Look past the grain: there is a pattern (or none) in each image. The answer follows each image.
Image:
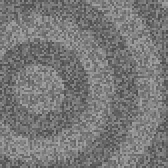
rings round one point
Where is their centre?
middle left
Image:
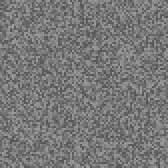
only noise
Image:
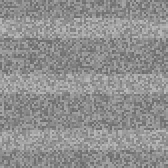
horizontal stripes
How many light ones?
3
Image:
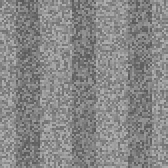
vertical stripes
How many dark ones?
3
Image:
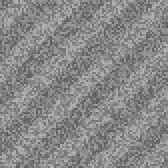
diagonal stripes
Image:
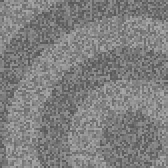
rings round one point
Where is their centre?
bottom right
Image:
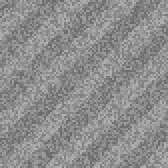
diagonal stripes
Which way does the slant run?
bottom left to top right
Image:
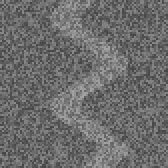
a wavy band
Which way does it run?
top to bottom
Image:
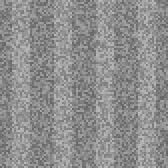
vertical stripes
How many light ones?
4
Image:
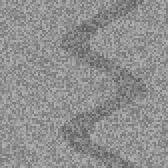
a wavy band
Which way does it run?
top to bottom
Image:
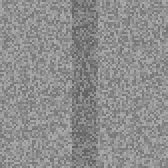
one vertical stripe
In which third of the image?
middle
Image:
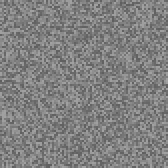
only noise
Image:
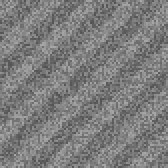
diagonal stripes
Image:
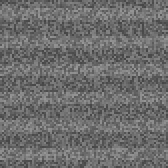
horizontal stripes
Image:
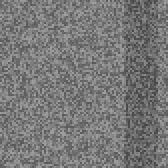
one vertical stripe
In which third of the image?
right
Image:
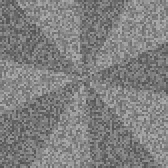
spokes from one point
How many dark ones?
5
